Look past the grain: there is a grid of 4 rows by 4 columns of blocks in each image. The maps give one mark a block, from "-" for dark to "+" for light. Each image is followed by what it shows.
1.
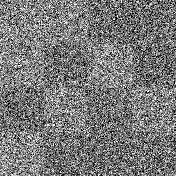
+ + - -
+ - + -
- + - +
+ - - -
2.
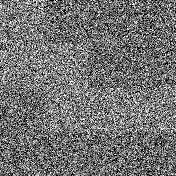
+ - - -
+ + - -
- + + +
- - - -
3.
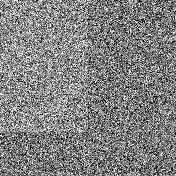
+ + - -
+ + - -
+ + - -
- - - -
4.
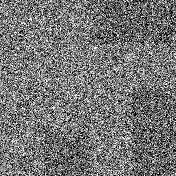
+ + - -
+ + + +
+ + + -
+ - + -
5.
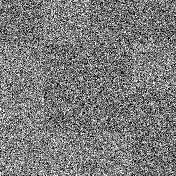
- + - -
+ - - +
+ - - -
+ + + -
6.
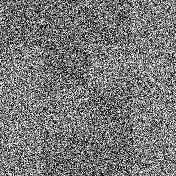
- - - +
+ - + +
+ + - +
+ - - +
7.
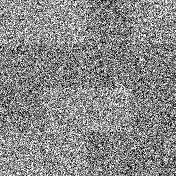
+ + - +
- - - -
- + + -
+ + - -
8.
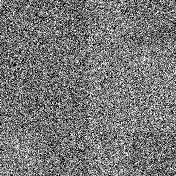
- - + -
- - + +
- - + +
+ - + -
